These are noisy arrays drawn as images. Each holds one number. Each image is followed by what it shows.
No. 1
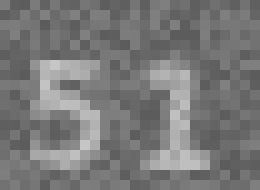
51
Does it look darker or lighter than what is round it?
lighter
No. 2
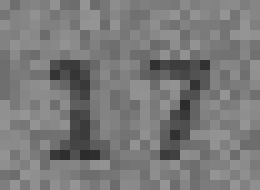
17
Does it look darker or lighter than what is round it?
darker
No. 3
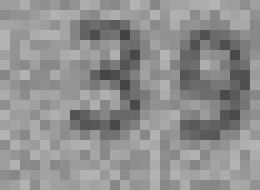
39
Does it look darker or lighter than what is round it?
darker
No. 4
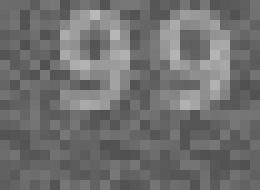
99
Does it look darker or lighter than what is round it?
lighter
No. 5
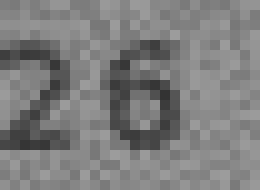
26
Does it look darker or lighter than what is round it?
darker
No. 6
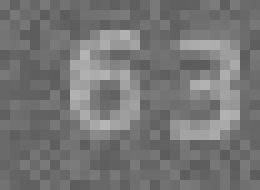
63
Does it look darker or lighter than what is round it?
lighter
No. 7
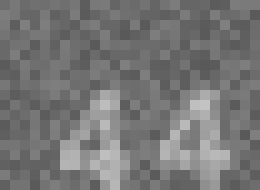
44
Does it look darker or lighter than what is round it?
lighter
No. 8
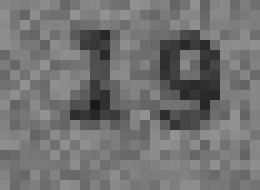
19
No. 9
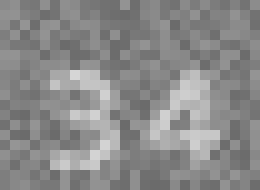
34
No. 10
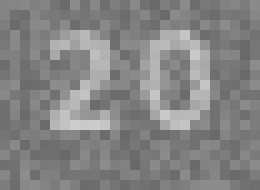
20
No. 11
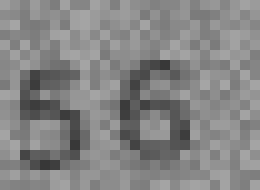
56
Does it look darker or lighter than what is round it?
darker
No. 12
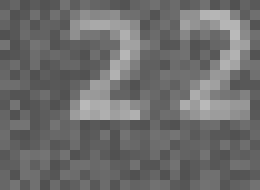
22
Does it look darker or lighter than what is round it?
lighter
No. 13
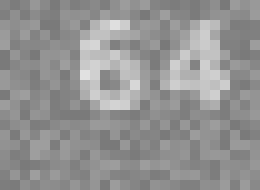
64
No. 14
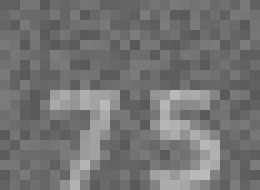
75
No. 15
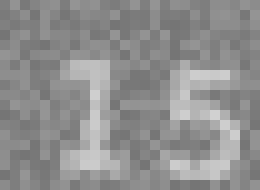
15
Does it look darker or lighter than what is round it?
lighter
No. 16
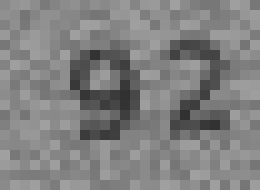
92
